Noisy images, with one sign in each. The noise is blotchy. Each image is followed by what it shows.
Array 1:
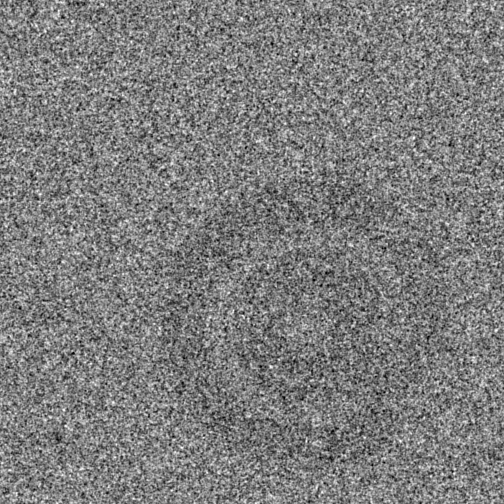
at sign
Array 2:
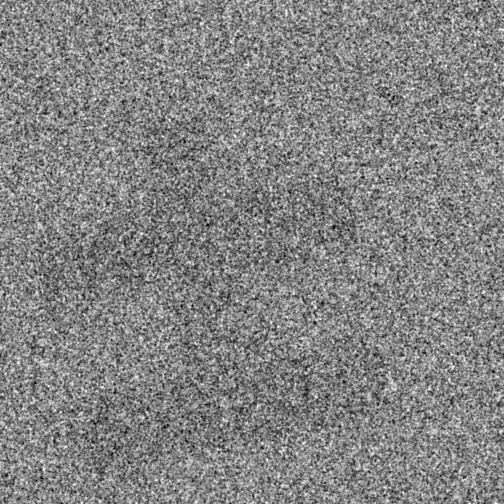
plus-minus sign
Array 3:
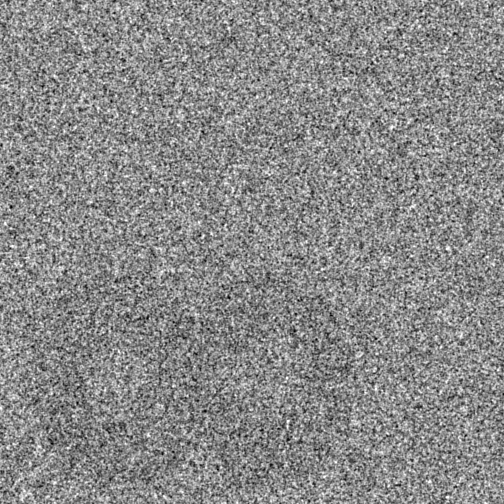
infinity sign
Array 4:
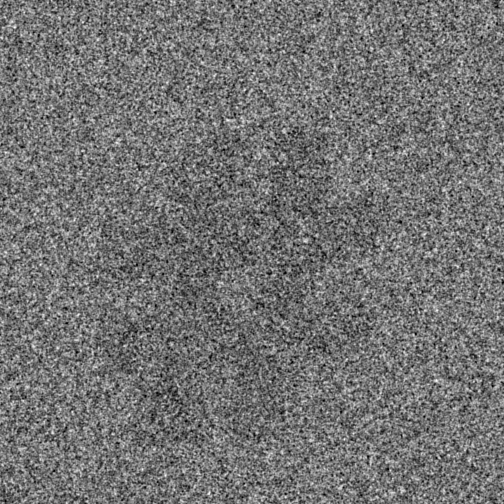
hash sign
